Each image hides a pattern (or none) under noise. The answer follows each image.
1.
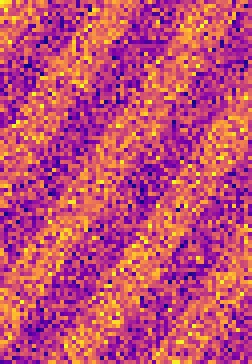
diagonal stripes
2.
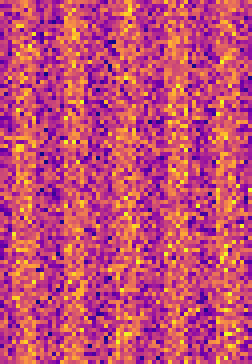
vertical stripes
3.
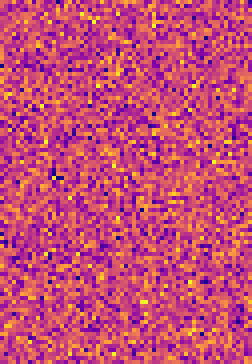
only noise
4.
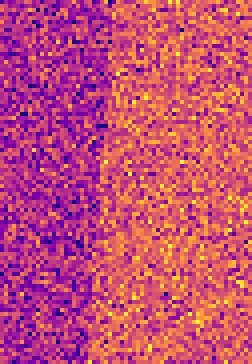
a sharp edge
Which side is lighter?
right
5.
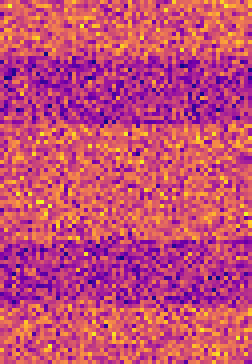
horizontal stripes
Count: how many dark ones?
2
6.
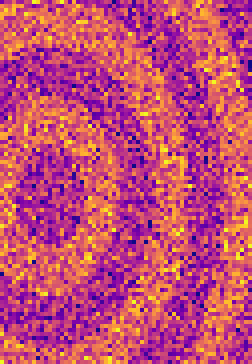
rings round one point
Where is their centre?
middle left
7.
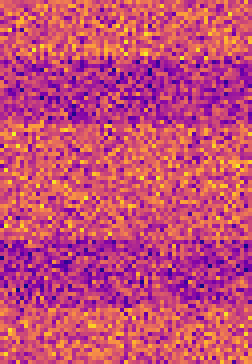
horizontal stripes
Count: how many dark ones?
2
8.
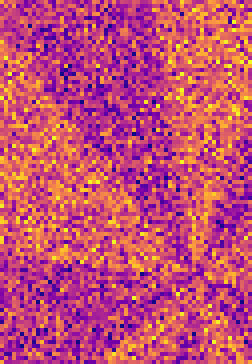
spokes from one point
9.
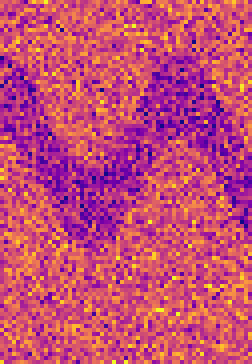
a wavy band
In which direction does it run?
left to right
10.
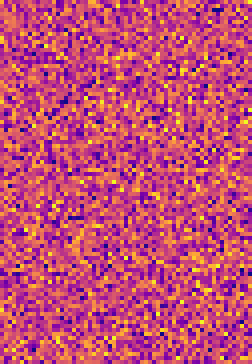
only noise
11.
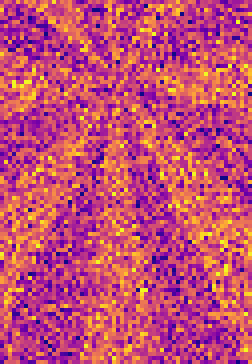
spokes from one point
